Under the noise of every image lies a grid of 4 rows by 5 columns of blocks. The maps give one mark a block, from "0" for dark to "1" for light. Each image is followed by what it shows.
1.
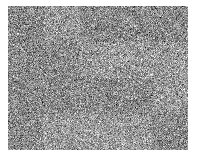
0 1 0 0 0
0 0 1 1 1
0 0 0 0 1
0 1 1 1 0
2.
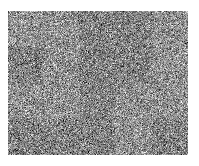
1 1 0 0 1
0 1 0 0 1
1 1 0 1 1
0 0 0 1 0
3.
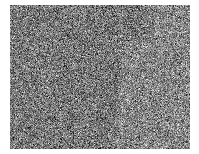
0 0 0 0 1
0 0 0 1 1
0 0 0 1 1
0 0 0 1 1
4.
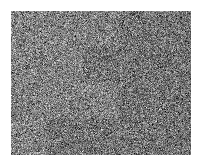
1 1 1 0 0
1 1 0 0 0
1 1 1 0 0
1 0 0 0 0
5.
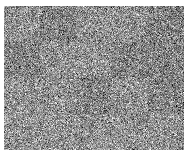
1 0 1 1 0
0 1 1 0 0
1 1 0 1 0
1 1 1 1 1
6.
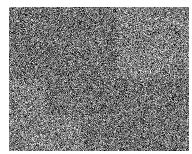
0 0 0 1 1
0 0 0 1 1
1 0 0 0 0
1 1 0 0 0
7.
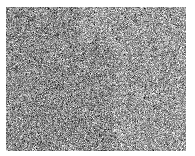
0 0 1 1 1
0 0 0 1 1
0 0 0 1 1
0 0 0 1 1
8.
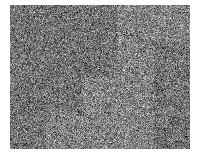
0 0 0 1 1
0 0 0 1 0
0 0 1 1 0
0 1 1 1 0
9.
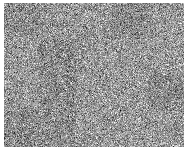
0 1 1 0 1
1 0 1 1 1
1 0 1 1 0
0 0 1 1 1
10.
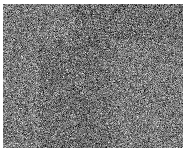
1 1 0 0 0
1 0 0 1 1
1 0 0 1 1
1 0 0 1 1
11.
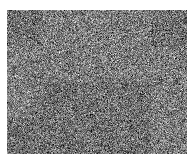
0 1 1 1 0
1 1 1 1 1
1 0 0 0 1
0 0 0 0 1
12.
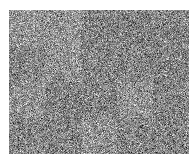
1 1 0 0 0
0 1 0 0 0
1 0 0 1 0
0 0 1 0 0
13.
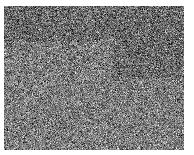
0 0 0 0 0
1 1 1 0 0
1 1 1 1 1
1 1 1 1 1
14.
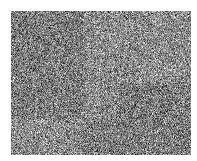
0 0 1 1 1
0 0 1 1 1
0 0 1 0 0
1 1 0 0 0
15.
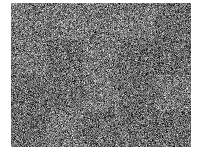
1 1 1 1 0
1 0 1 0 0
0 0 1 0 1
0 1 0 0 0
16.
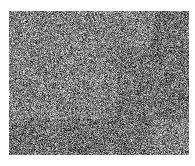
1 1 1 1 0
1 1 1 0 0
1 1 1 0 0
0 0 0 0 1
